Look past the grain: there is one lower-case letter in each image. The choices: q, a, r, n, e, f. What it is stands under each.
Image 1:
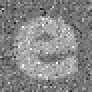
e
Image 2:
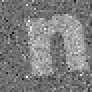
n
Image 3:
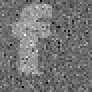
f
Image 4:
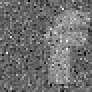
f
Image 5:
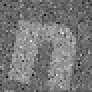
n
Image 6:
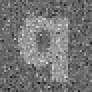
q
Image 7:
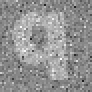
q
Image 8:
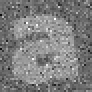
a
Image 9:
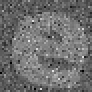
e
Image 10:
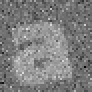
a
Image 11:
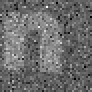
n
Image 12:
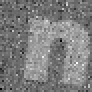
n
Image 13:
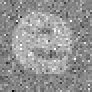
e
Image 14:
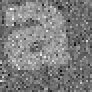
a
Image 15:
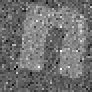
n
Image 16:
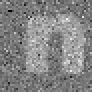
n
